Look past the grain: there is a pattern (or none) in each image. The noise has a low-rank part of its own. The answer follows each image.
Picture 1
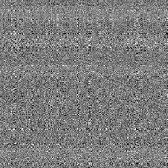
bands of rows
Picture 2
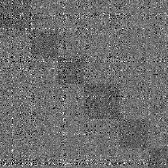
blocks along the diagonal
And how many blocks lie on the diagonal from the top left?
6
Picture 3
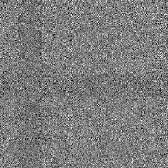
bands of rows crossing bands of columns
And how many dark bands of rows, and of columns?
1 and 1
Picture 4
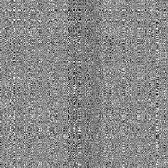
one band of columns
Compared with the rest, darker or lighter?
darker
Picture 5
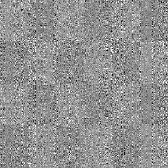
a checkerboard
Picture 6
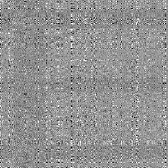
bands of rows crossing bands of columns
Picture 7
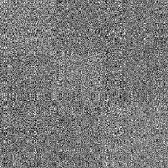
blocks along the diagonal
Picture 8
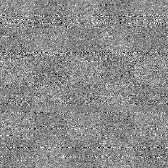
a checkerboard
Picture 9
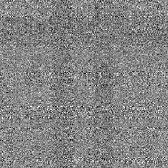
bands of rows crossing bands of columns
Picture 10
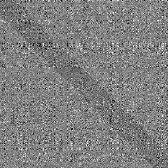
a diagonal band
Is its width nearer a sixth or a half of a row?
a sixth
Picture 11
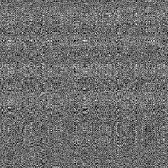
bands of rows
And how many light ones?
4
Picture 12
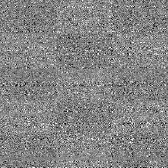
a checkerboard
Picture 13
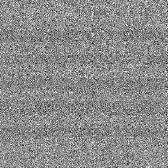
bands of rows
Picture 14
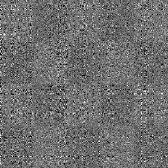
a checkerboard
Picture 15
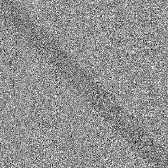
a diagonal band
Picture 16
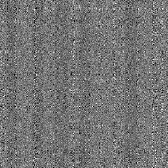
bands of columns
